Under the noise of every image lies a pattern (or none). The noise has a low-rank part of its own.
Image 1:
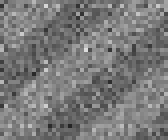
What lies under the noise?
diagonal stripes
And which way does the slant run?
bottom left to top right
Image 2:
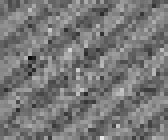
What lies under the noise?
diagonal stripes
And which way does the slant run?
bottom left to top right
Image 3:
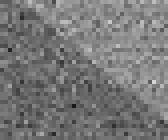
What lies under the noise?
a sharp edge
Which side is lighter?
top right
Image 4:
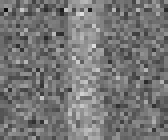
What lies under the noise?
one vertical stripe
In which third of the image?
middle
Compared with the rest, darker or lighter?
lighter
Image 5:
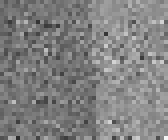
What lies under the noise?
a sharp edge
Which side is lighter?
right
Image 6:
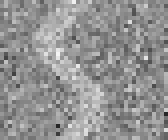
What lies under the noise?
a wavy band
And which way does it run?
top to bottom
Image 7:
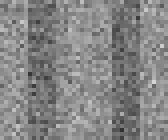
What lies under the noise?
vertical stripes
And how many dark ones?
2
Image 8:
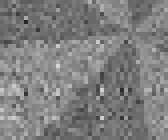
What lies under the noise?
spokes from one point
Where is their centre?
top right
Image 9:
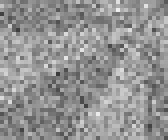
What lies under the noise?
spokes from one point
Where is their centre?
top right
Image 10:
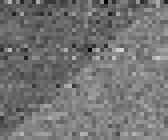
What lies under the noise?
a sharp edge
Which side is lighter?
bottom right
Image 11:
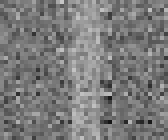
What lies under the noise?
one vertical stripe
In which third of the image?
middle
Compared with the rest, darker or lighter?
lighter
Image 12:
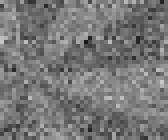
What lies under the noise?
spokes from one point
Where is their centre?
middle left
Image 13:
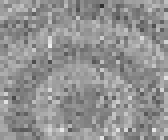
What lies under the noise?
rings round one point
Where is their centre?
bottom middle
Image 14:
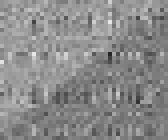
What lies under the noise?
a sharp edge
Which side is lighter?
top left
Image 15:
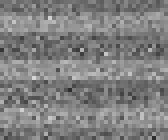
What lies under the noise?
horizontal stripes
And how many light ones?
3
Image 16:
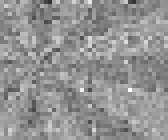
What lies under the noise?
spokes from one point
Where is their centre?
middle left
